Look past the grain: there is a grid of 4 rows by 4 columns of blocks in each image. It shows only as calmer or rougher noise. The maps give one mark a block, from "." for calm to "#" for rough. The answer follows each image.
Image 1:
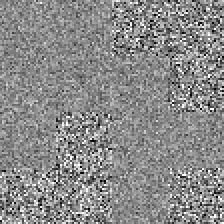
..##
...#
.#..
##.#
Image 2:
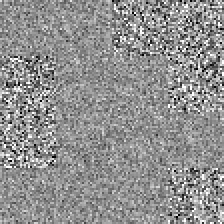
..##
#..#
#...
...#
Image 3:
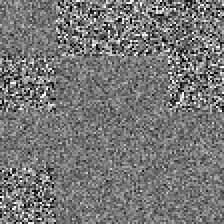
.###
#..#
....
#...
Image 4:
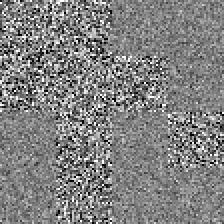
##..
###.
.#.#
.#..
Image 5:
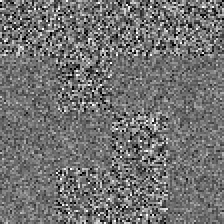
####
.#..
..#.
.##.
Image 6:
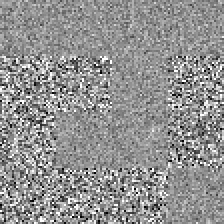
....
##.#
#..#
###.
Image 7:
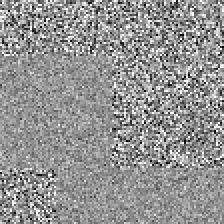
####
..##
..##
#...
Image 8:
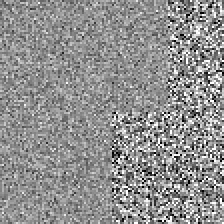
...#
...#
..##
..##
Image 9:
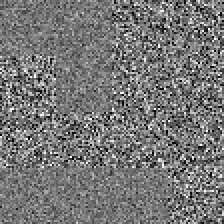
..##
#.##
####
...#
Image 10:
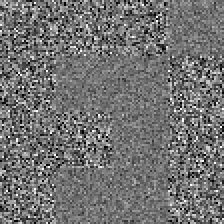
###.
#..#
##.#
#..#
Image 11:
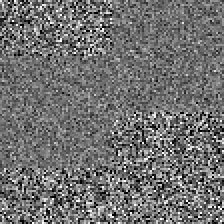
##..
....
..##
####
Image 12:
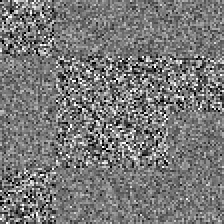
#...
.###
.##.
#...
